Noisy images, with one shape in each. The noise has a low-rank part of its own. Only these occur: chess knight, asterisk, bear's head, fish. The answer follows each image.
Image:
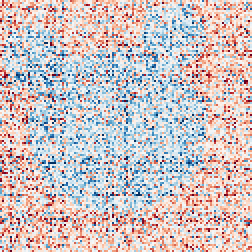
bear's head
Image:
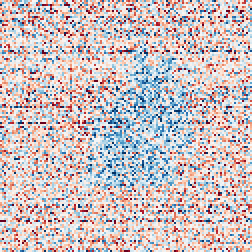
chess knight
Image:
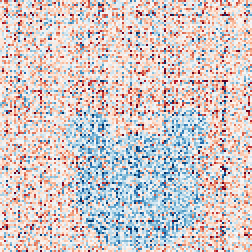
bear's head
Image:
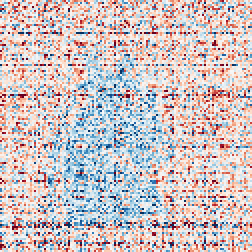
chess knight
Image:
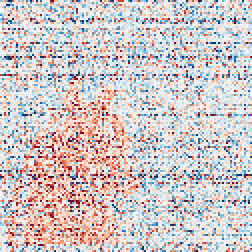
chess knight
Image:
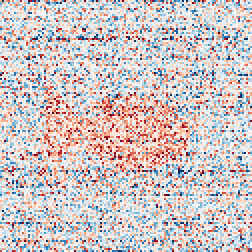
fish
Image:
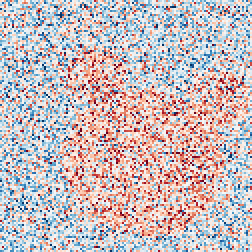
bear's head
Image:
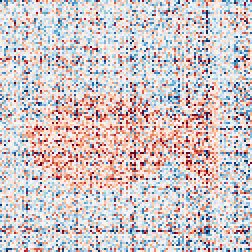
fish
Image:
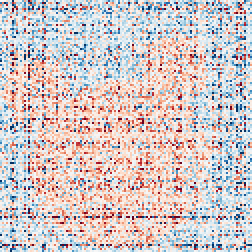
bear's head
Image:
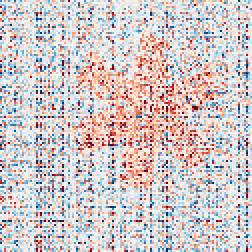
asterisk
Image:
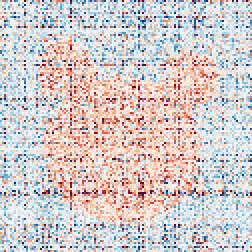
bear's head
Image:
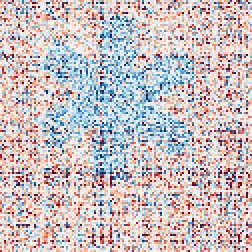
asterisk
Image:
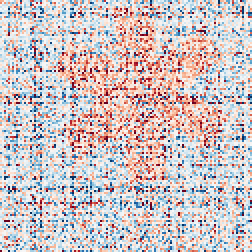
asterisk
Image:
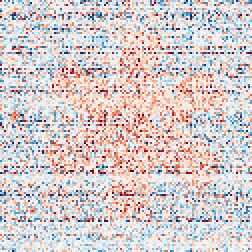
asterisk
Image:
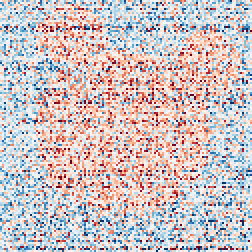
bear's head
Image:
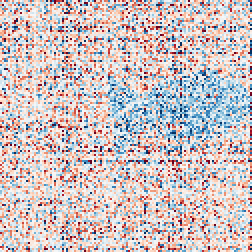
fish
